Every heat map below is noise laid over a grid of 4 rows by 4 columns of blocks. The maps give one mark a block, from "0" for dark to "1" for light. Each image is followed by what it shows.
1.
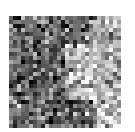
0 0 0 1
0 0 1 1
0 0 1 1
0 0 0 1
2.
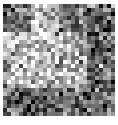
0 1 0 0
1 1 1 0
1 1 1 0
0 0 0 0
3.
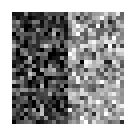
0 0 1 1
0 0 1 1
0 0 1 1
0 0 1 1
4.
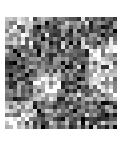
1 0 0 0
0 0 0 1
0 1 0 1
1 0 0 0
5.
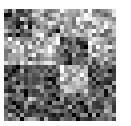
0 1 1 1
1 1 0 1
0 0 1 0
0 0 0 0
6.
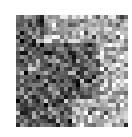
0 1 1 1
0 0 0 1
0 0 0 1
0 0 1 1
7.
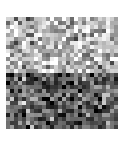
1 1 1 1
1 1 1 1
0 0 0 0
0 0 0 0
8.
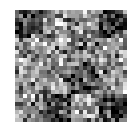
0 1 1 0
1 1 1 1
1 1 0 1
1 0 1 0
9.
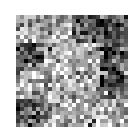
1 1 0 0
0 1 1 0
1 1 1 0
0 1 1 1
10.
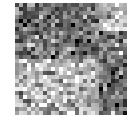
0 0 0 1
0 0 0 0
1 1 1 0
1 1 1 0
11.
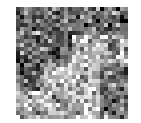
0 0 0 0
0 0 1 1
0 1 1 0
1 1 1 0
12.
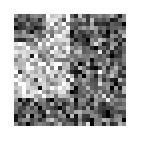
0 1 0 0
1 1 0 0
1 1 0 0
0 0 0 0
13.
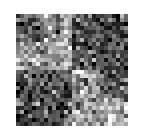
0 1 0 0
1 1 0 0
0 0 1 0
0 0 1 1
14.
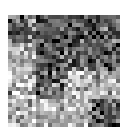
0 0 0 0
1 0 0 0
1 0 1 1
1 1 1 0
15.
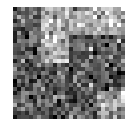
0 1 1 1
0 1 0 0
0 0 0 0
0 0 0 1
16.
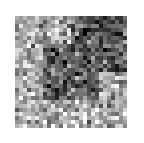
1 1 0 0
1 0 0 0
1 0 0 1
1 1 1 1
